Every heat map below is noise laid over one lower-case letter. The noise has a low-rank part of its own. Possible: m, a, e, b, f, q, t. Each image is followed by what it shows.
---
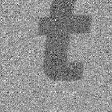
t
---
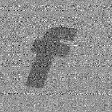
f
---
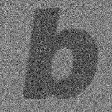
b
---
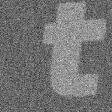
t
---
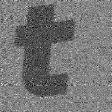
t
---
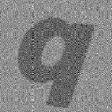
q
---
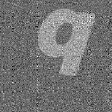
q
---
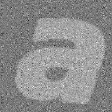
a
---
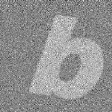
b
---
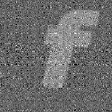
f
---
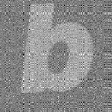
b
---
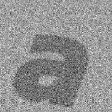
a
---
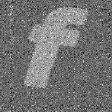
f
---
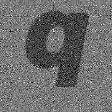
q
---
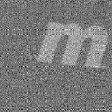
m
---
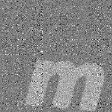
m
